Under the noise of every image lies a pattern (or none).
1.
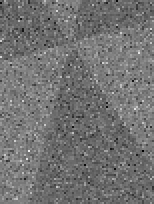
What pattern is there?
spokes from one point
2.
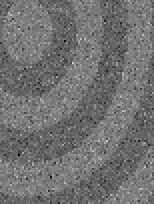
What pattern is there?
rings round one point
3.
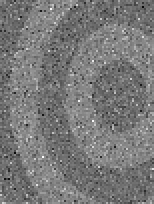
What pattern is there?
rings round one point
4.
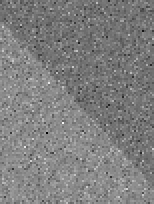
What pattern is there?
a sharp edge
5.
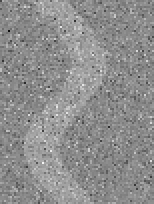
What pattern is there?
a wavy band
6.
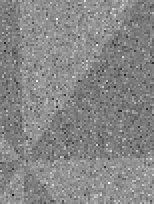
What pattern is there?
spokes from one point
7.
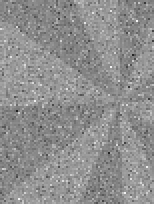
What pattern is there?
spokes from one point
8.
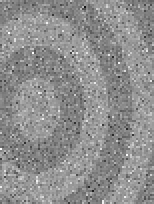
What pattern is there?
rings round one point
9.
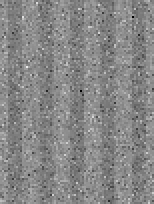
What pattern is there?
vertical stripes
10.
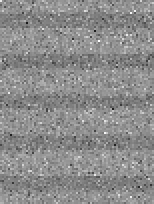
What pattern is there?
horizontal stripes
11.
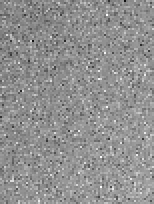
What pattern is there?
a smooth slope
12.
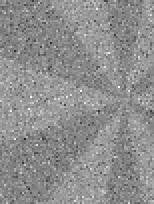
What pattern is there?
spokes from one point
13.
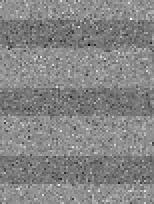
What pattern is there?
horizontal stripes
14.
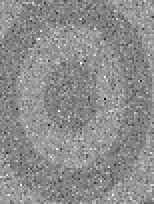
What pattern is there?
rings round one point
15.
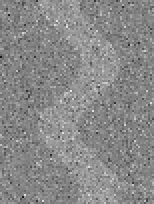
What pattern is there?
a wavy band
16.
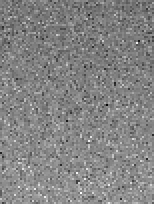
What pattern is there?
a smooth slope
